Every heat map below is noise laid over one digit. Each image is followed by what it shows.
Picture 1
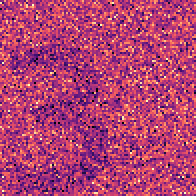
dark 3
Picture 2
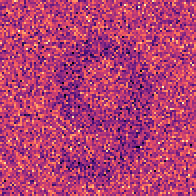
dark 9
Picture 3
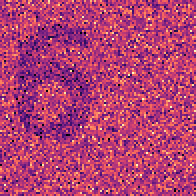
dark 6
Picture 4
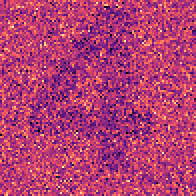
dark 4
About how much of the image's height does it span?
nearly all
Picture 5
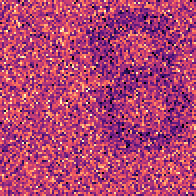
dark 8
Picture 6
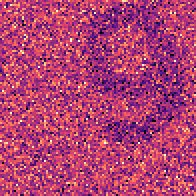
dark 9
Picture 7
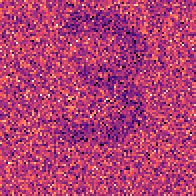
dark 3
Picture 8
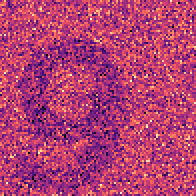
dark 9
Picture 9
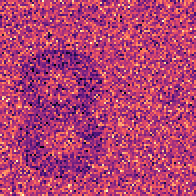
dark 8
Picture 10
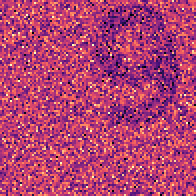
dark 9
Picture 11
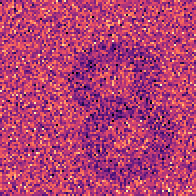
dark 8
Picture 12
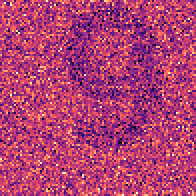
dark 9
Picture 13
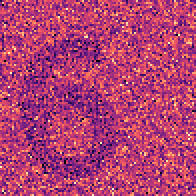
dark 6
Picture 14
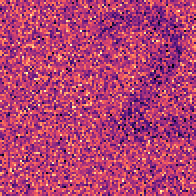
dark 2
